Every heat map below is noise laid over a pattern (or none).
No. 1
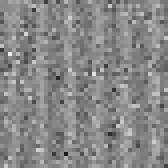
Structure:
vertical stripes
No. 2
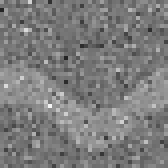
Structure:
a wavy band
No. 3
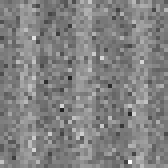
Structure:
vertical stripes
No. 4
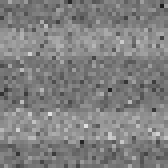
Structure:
horizontal stripes
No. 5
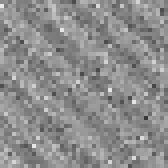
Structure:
diagonal stripes
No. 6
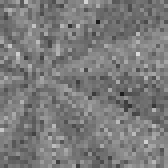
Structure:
spokes from one point
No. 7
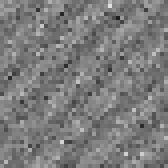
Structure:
diagonal stripes
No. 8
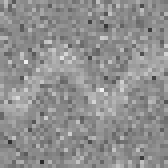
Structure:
a wavy band
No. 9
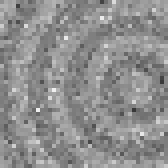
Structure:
rings round one point
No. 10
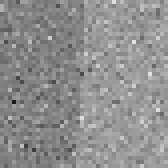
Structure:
a sharp edge
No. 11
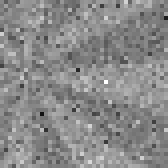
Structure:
spokes from one point
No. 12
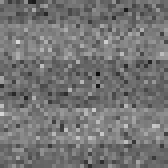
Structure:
horizontal stripes
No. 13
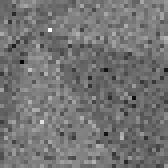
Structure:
spokes from one point
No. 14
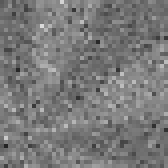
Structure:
spokes from one point
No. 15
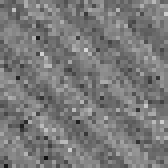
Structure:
diagonal stripes
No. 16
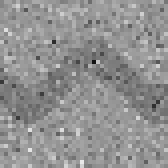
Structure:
a wavy band
